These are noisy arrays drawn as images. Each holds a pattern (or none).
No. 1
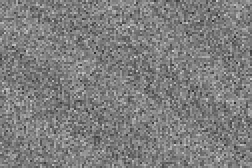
diagonal stripes
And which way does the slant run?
top left to bottom right
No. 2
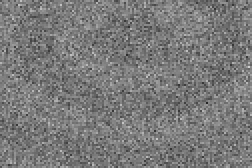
rings round one point
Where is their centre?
top middle
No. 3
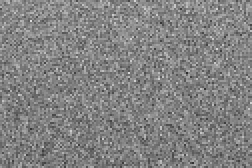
a smooth slope
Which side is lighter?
top
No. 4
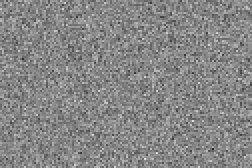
only noise
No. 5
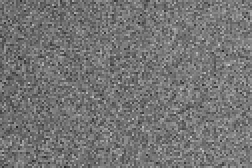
a smooth slope
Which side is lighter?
right
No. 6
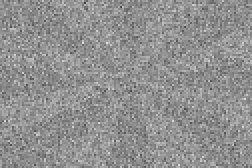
spokes from one point
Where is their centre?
centre
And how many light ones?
8
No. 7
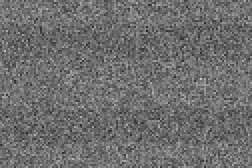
horizontal stripes
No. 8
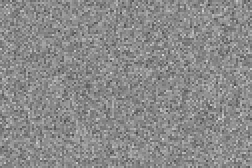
only noise
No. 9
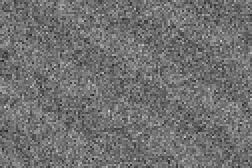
diagonal stripes
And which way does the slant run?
top left to bottom right
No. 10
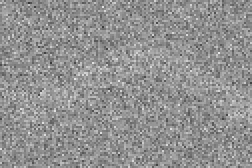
a wavy band
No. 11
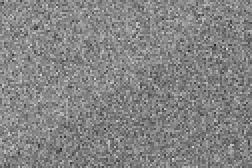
a sharp edge
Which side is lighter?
top left
